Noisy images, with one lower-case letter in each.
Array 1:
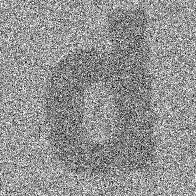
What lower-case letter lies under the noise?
d
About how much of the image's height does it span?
nearly all
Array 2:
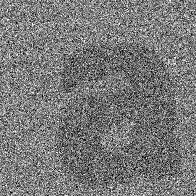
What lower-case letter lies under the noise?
a
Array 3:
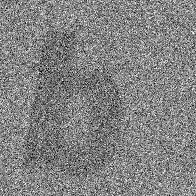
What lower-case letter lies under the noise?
b
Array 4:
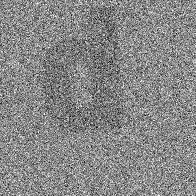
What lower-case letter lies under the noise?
d
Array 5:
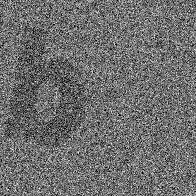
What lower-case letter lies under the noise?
b
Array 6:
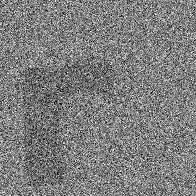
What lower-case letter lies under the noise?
r
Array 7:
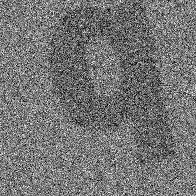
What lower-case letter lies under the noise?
q
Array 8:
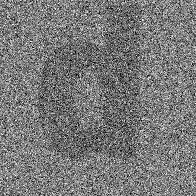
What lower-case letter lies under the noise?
d
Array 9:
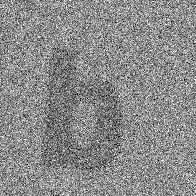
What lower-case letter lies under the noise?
b
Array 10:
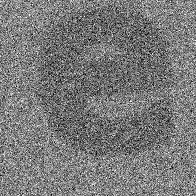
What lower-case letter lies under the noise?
e
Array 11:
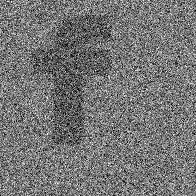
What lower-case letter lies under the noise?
f
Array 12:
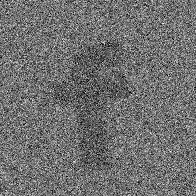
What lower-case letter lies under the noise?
f
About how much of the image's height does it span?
two thirds
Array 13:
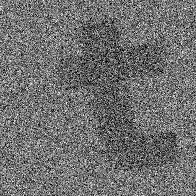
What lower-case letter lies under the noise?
t
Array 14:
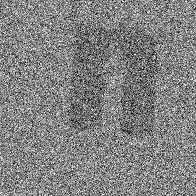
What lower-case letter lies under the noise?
n
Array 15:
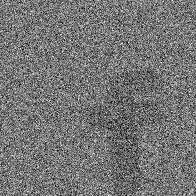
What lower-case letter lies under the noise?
f
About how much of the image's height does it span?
two thirds
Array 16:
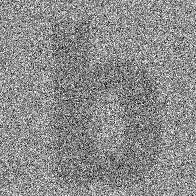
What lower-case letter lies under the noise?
b
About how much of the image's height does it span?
nearly all
